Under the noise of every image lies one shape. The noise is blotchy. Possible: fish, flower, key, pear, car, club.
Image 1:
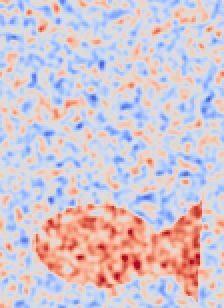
red fish
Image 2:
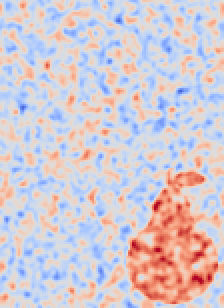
red pear, bottom right
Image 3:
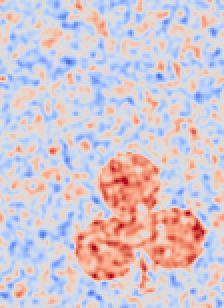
red club
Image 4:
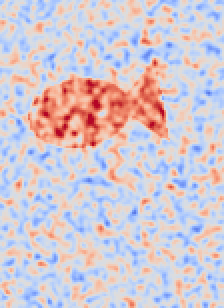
red fish
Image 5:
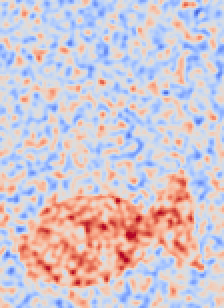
red fish
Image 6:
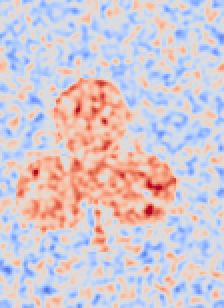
red club
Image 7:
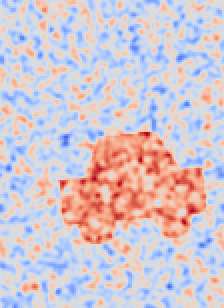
red car
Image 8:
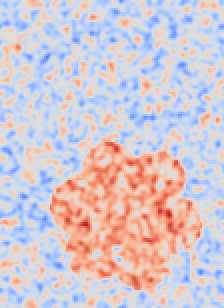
red flower
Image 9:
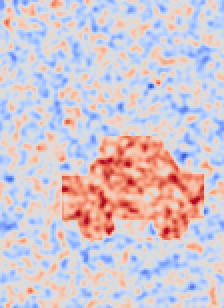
red car
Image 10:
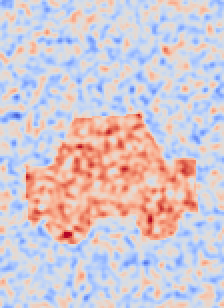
red car
